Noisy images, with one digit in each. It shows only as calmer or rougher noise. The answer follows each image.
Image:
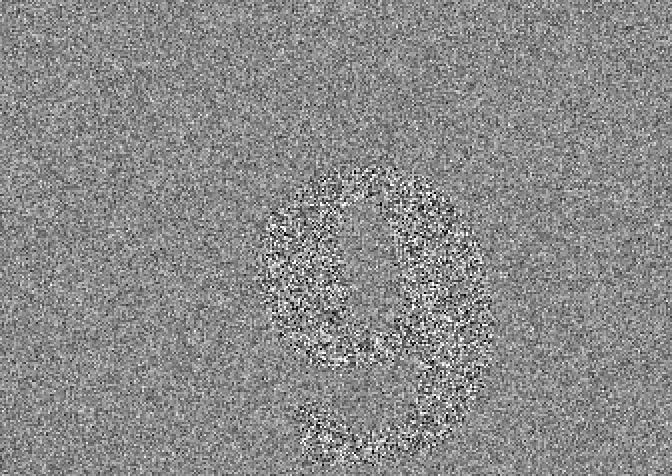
9
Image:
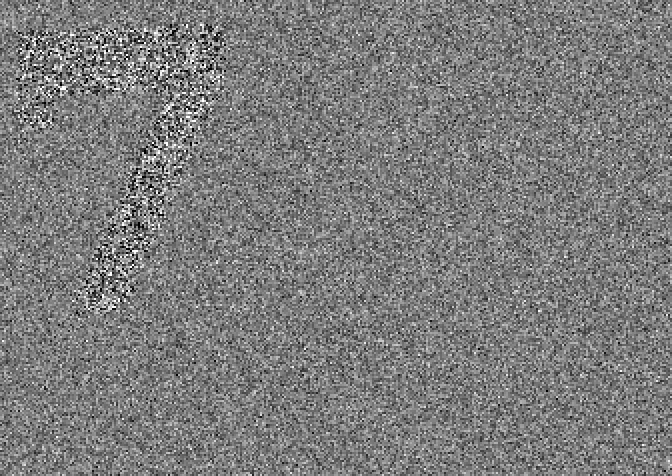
7
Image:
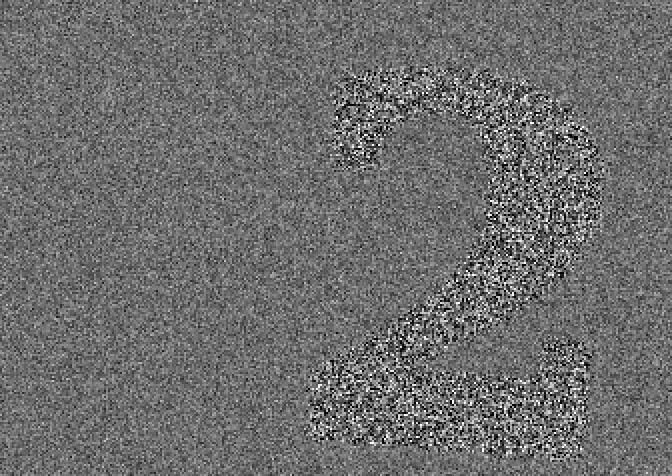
2
